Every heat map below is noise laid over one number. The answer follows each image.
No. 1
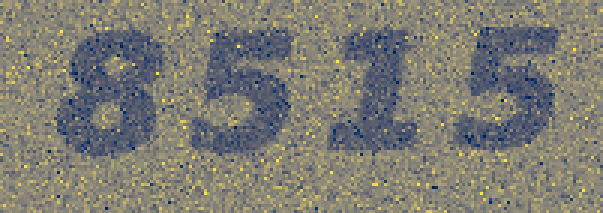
8515
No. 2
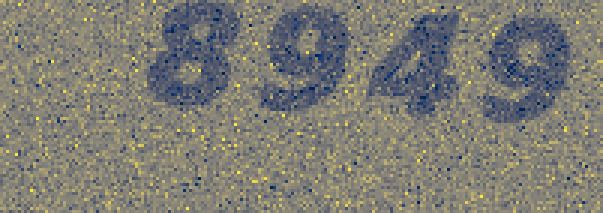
8949
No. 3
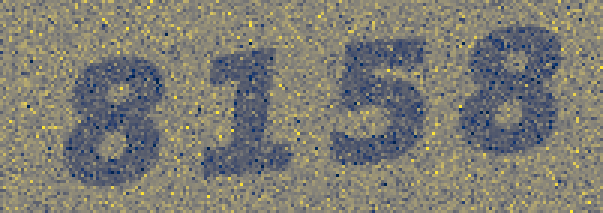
8158
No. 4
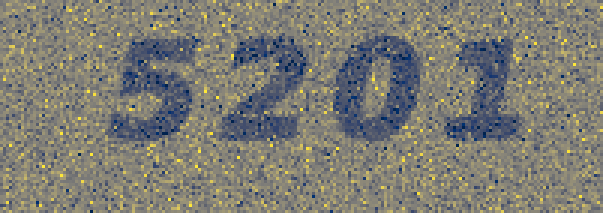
5201
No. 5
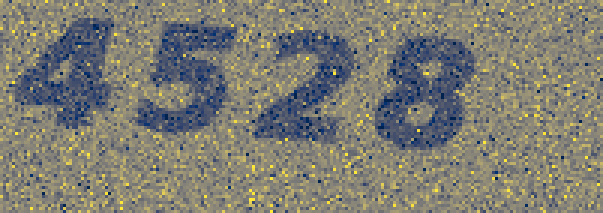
4528
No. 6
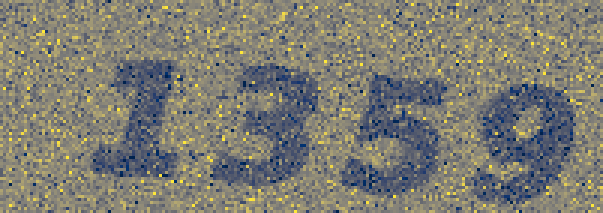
1359
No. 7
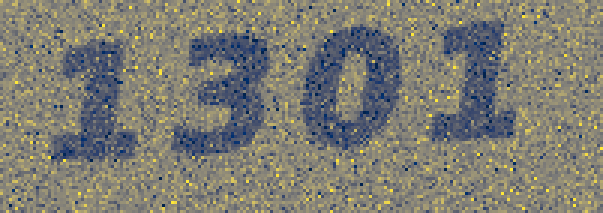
1301
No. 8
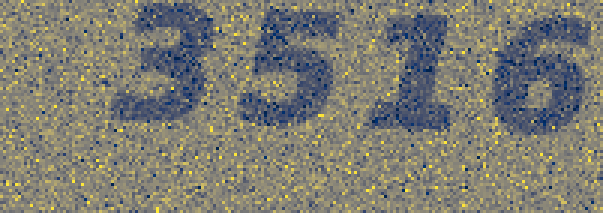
3516
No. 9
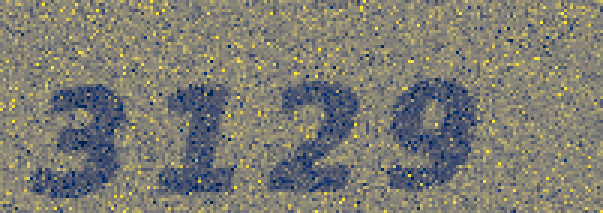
3129
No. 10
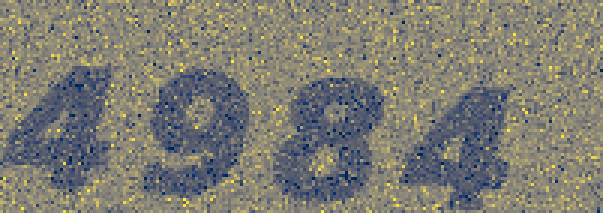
4984
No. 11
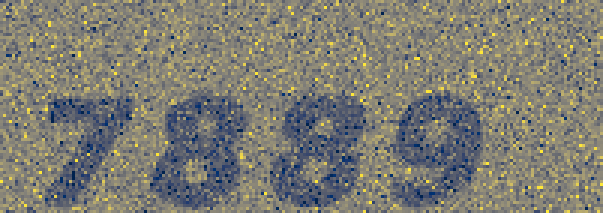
7889
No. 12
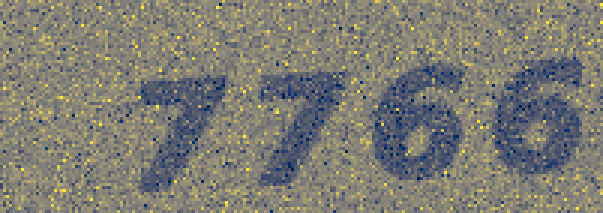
7766
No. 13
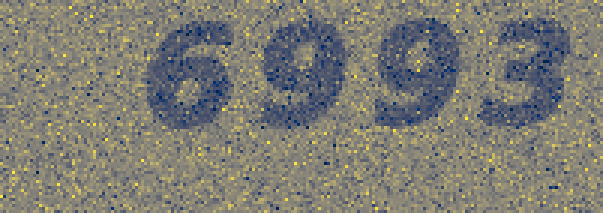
6993
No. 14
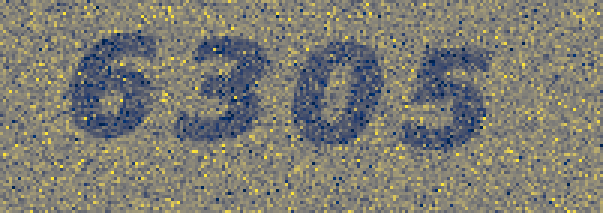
6305
